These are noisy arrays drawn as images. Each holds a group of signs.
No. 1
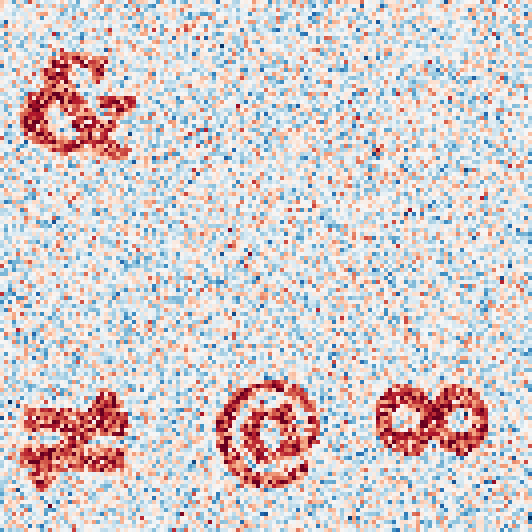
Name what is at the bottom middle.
at sign
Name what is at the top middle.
nothing
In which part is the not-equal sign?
bottom left
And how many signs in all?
4
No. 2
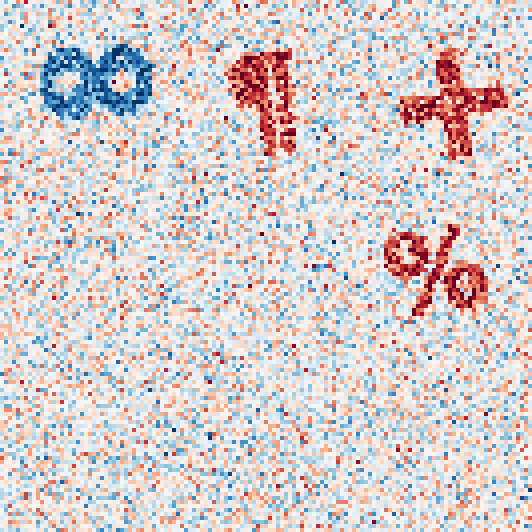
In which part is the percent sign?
middle right
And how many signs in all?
4
